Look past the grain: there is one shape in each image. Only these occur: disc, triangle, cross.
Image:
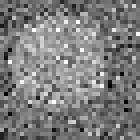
disc
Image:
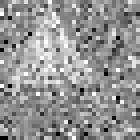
triangle
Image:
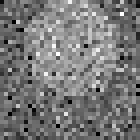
disc
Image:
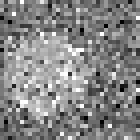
disc
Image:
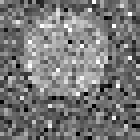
disc
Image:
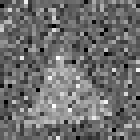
triangle
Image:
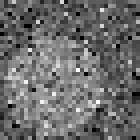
disc
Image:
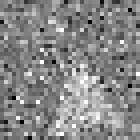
triangle
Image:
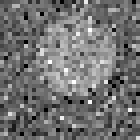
disc
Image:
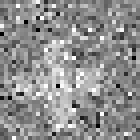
cross
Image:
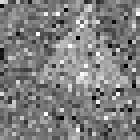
triangle
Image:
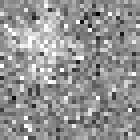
cross
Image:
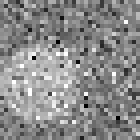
disc
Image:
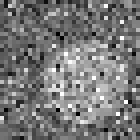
disc
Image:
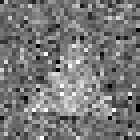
triangle
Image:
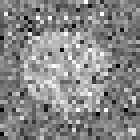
disc
